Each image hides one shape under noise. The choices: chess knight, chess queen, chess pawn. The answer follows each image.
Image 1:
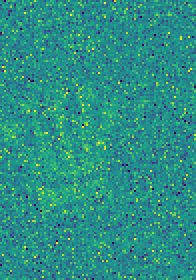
chess queen
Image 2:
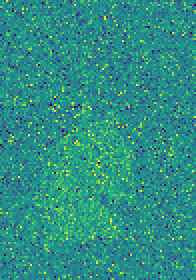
chess knight
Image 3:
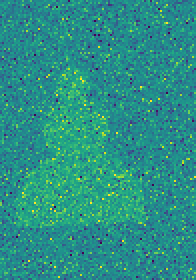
chess pawn
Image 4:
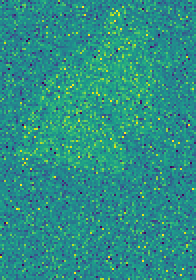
chess knight
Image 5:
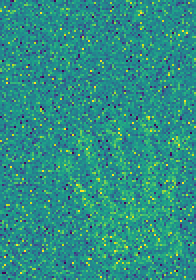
chess queen
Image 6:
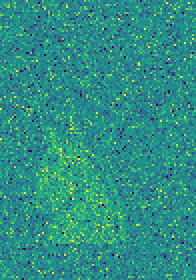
chess knight
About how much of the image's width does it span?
half
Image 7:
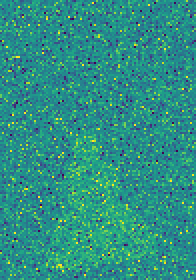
chess pawn
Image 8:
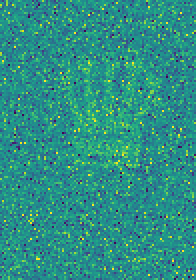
chess queen
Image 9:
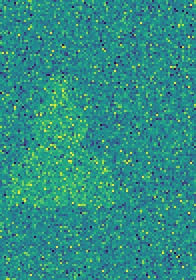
chess pawn
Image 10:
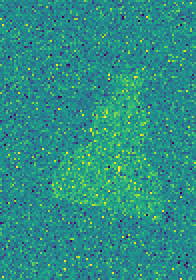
chess pawn
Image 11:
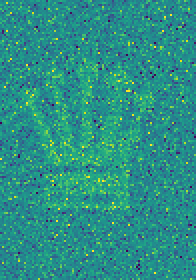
chess queen
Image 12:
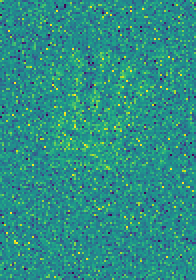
chess queen
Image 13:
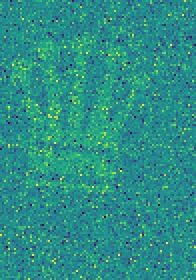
chess queen
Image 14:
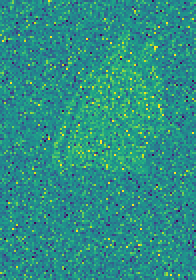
chess knight
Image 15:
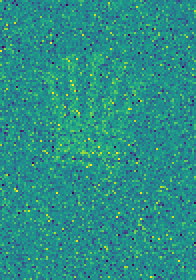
chess queen
